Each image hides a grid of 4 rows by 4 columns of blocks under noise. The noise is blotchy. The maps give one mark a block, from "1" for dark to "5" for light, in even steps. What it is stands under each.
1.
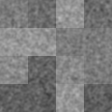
3 2 5 2
5 5 3 3
4 1 4 3
1 1 5 1
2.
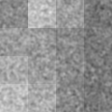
2 5 3 1
3 3 2 1
4 3 2 1
5 4 2 1
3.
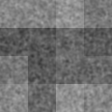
4 4 5 3
1 1 2 1
3 1 2 2
4 2 5 4
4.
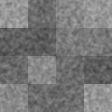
5 2 4 5
1 1 3 3
2 4 2 1
4 2 2 5
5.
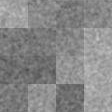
5 3 2 3
2 2 3 5
1 1 4 5
2 4 1 5
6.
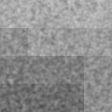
5 5 5 5
3 4 4 4
2 2 2 3
1 1 1 3
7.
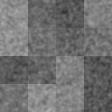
5 2 1 4
5 3 2 3
1 2 4 1
3 5 4 1
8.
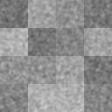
1 4 3 1
5 1 2 4
3 3 4 1
2 5 5 2
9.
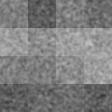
3 1 3 2
5 4 5 5
3 3 4 5
1 2 2 1
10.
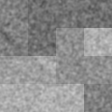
2 1 1 1
2 1 3 5
4 4 3 3
5 5 5 2
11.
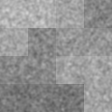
5 5 4 2
4 2 3 3
2 2 4 4
1 1 1 4
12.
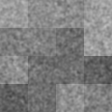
5 4 4 5
3 3 2 5
4 2 2 1
1 2 4 3
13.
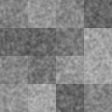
3 4 3 1
1 1 2 5
3 2 4 5
4 5 1 3
